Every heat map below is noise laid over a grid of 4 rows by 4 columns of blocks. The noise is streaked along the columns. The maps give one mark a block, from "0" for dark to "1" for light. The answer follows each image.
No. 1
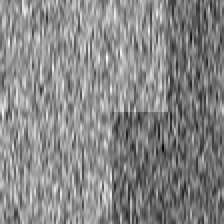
1 1 1 0
1 1 1 0
1 1 0 0
1 1 0 0
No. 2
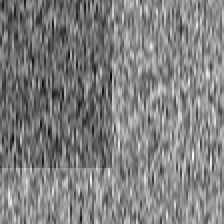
0 0 1 1
0 0 1 1
0 0 1 1
1 1 1 1
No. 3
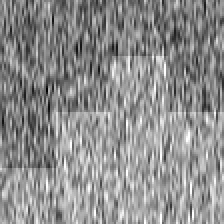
0 0 0 0
0 0 1 0
0 1 1 1
1 1 1 1
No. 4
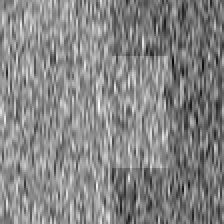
1 1 0 0
1 1 1 0
1 1 1 0
1 1 0 0
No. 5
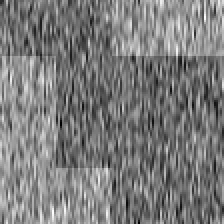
0 0 1 1
1 0 0 0
1 0 0 0
1 1 0 0
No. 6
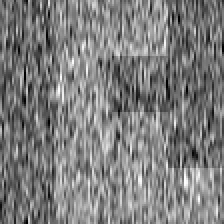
0 1 1 0
0 1 0 0
0 1 1 0
0 1 1 1
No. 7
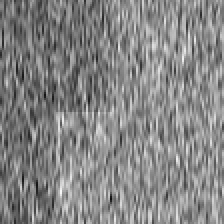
0 0 1 1
0 0 1 1
0 1 1 1
0 1 1 1
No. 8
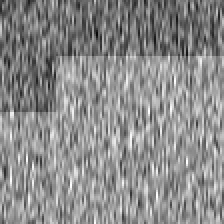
0 0 0 0
0 1 1 1
1 1 1 1
1 1 1 1
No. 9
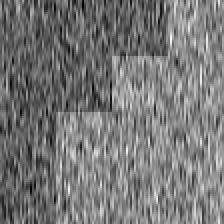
0 0 0 1
0 0 1 1
0 1 1 1
0 1 1 1
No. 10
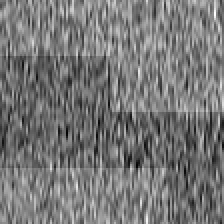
1 1 1 1
0 0 1 1
0 0 0 0
1 1 1 0
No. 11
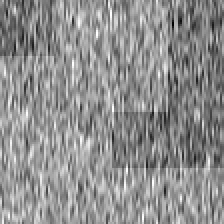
0 1 1 0
1 1 1 0
1 1 0 0
1 1 1 1
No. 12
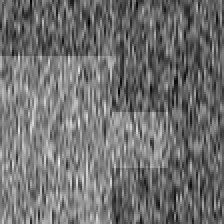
0 0 0 0
1 1 0 0
1 1 1 0
1 1 0 0
